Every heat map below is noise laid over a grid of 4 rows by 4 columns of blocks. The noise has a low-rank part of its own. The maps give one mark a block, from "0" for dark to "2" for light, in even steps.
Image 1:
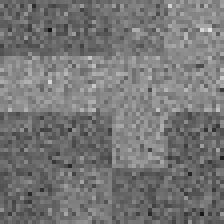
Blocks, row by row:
0 0 1 2
2 2 2 2
0 0 2 0
0 1 0 0
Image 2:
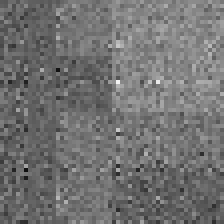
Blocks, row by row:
0 1 2 2
0 0 2 2
0 1 1 1
0 1 0 0
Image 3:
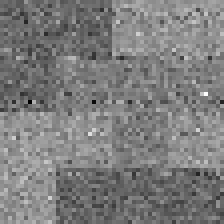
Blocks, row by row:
0 0 2 2
0 1 1 1
2 2 1 2
2 0 0 0
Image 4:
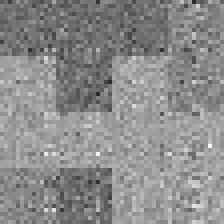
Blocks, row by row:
0 0 0 1
2 0 2 1
2 2 2 2
1 0 2 2
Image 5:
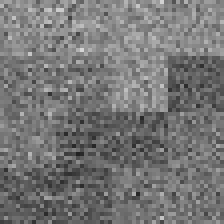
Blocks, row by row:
2 2 2 2
1 1 2 0
1 0 0 1
0 0 1 1
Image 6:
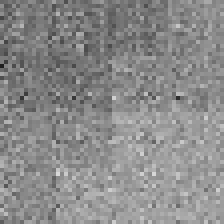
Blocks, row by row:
0 0 0 1
0 0 1 1
1 1 2 2
1 2 2 2
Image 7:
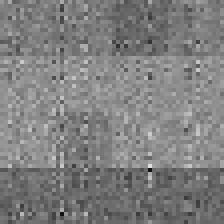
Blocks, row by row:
1 1 0 1
2 2 2 2
2 1 2 2
0 0 0 0
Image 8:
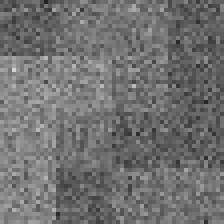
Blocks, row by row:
0 1 1 0
2 2 1 0
2 1 0 0
2 0 1 1
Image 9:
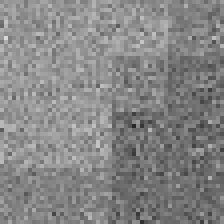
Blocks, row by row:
2 2 2 1
2 2 1 0
2 2 0 0
1 1 0 0
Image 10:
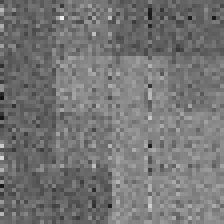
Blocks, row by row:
0 1 0 0
0 2 2 1
0 1 2 2
0 0 2 2
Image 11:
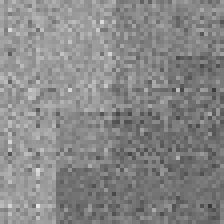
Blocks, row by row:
2 2 1 1
2 2 1 0
2 1 0 0
2 0 0 0
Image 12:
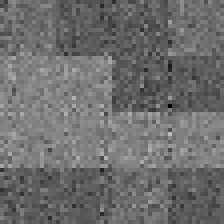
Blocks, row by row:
1 0 0 1
2 2 0 0
2 2 2 2
0 0 1 0
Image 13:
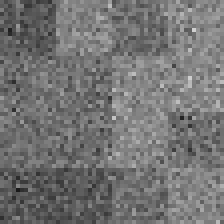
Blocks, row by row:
0 2 1 2
1 1 2 2
1 1 2 1
0 0 1 2
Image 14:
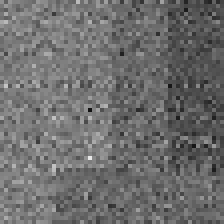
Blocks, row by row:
2 2 1 0
2 2 1 0
2 2 1 0
2 1 1 1
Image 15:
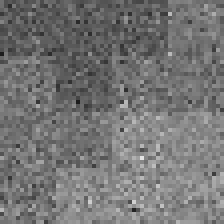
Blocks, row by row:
0 0 0 1
1 0 1 1
1 1 2 2
1 2 2 2
